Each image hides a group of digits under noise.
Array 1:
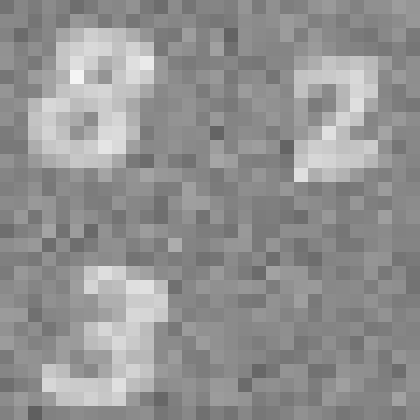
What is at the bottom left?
3
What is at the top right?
2
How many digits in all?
3
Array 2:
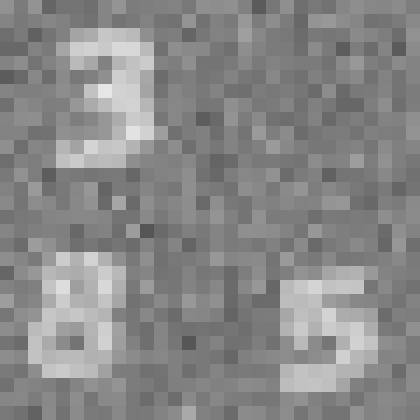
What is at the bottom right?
5
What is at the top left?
3
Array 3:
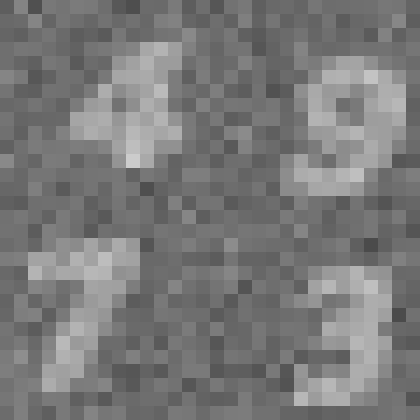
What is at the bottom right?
3
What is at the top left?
4
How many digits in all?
4
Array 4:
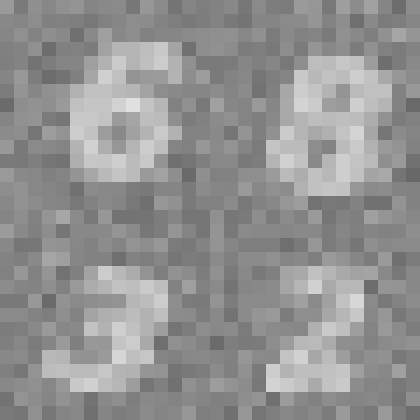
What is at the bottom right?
2
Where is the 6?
top left
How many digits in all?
4
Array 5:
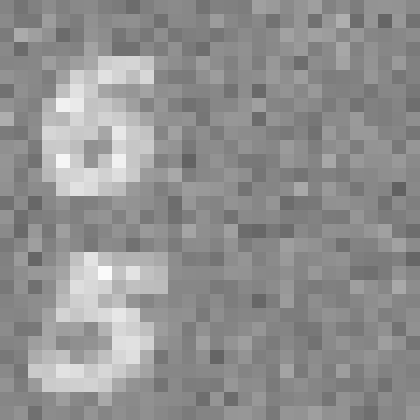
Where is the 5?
bottom left
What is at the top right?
nothing
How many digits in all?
2
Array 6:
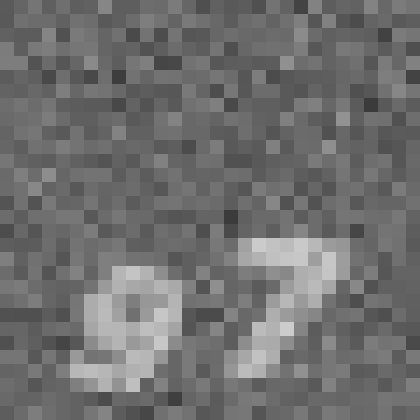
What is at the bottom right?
7
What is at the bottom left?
9
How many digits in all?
2
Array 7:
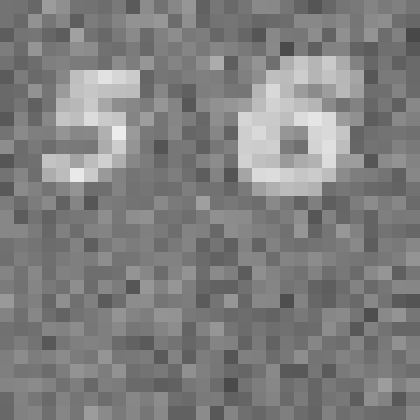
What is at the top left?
5
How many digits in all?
2
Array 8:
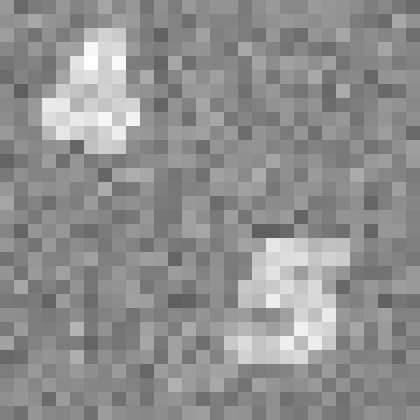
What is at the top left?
4
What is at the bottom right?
5
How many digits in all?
2
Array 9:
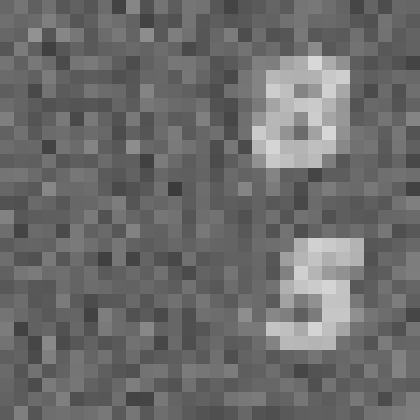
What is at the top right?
8
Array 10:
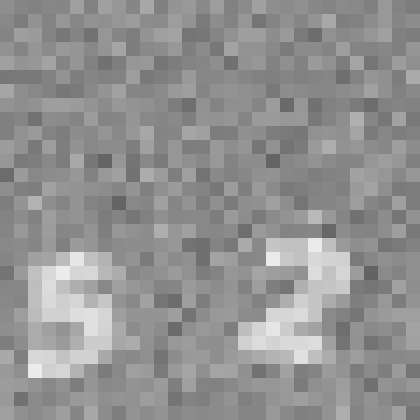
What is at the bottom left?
5
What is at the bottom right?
2
